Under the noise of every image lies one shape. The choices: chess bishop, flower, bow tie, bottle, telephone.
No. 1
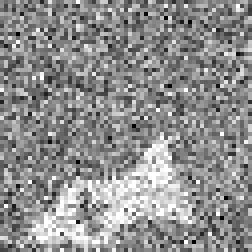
chess bishop
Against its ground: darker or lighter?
lighter
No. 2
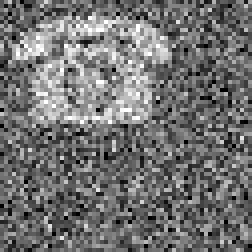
telephone
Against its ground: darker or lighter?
lighter
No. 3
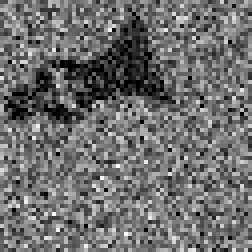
chess bishop
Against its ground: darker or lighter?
darker
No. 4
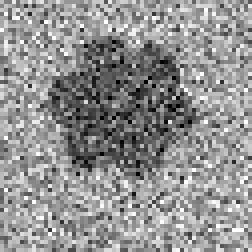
flower
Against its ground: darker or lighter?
darker
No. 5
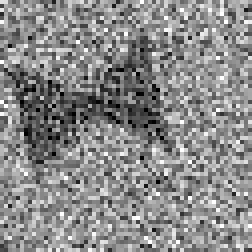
bow tie
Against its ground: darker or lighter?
darker
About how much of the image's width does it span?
two thirds
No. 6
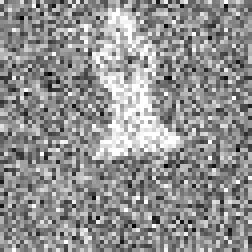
chess bishop
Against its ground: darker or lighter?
lighter
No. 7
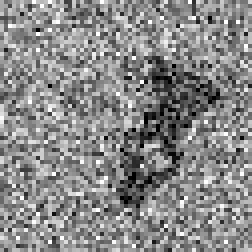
chess bishop
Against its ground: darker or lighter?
darker
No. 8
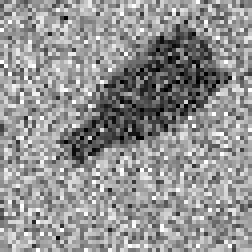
bottle
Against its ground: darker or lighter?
darker
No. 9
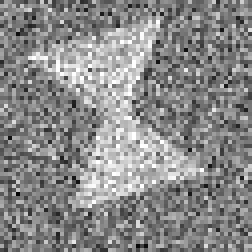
bow tie
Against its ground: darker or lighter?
lighter
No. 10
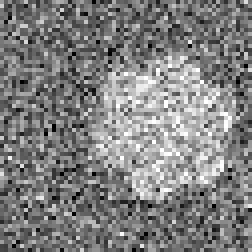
flower
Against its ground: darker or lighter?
lighter
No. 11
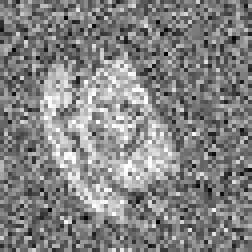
telephone
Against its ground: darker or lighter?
lighter
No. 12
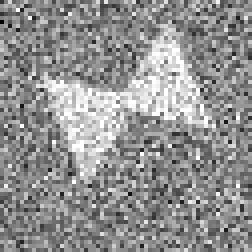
bow tie
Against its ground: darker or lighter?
lighter
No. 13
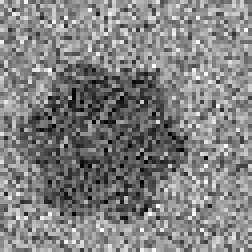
flower
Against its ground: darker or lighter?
darker
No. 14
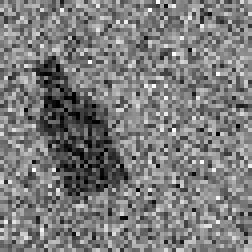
bottle
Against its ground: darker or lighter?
darker
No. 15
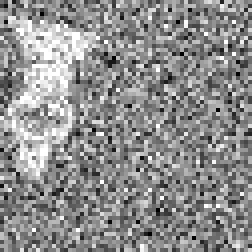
chess bishop
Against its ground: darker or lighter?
lighter
